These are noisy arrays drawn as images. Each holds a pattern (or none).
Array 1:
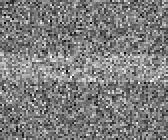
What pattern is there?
one horizontal stripe
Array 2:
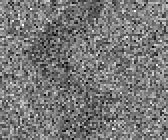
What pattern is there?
a wavy band
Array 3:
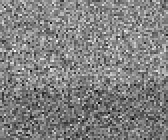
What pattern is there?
a sharp edge
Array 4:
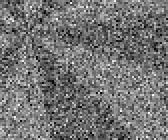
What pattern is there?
spokes from one point
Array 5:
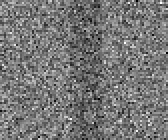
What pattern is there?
one vertical stripe
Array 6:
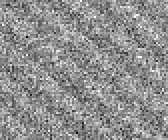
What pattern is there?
diagonal stripes
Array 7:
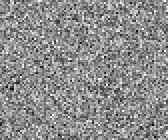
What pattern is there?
only noise
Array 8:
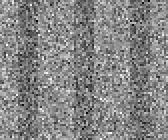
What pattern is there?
vertical stripes
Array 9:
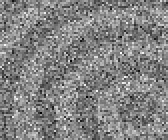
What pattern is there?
rings round one point
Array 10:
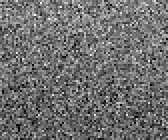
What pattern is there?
a smooth slope
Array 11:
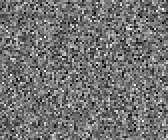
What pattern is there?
only noise
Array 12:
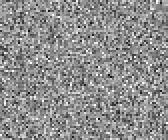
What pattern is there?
only noise
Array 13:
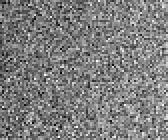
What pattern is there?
a smooth slope
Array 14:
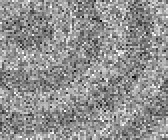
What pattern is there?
rings round one point
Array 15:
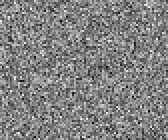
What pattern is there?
only noise
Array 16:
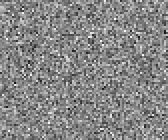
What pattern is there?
only noise
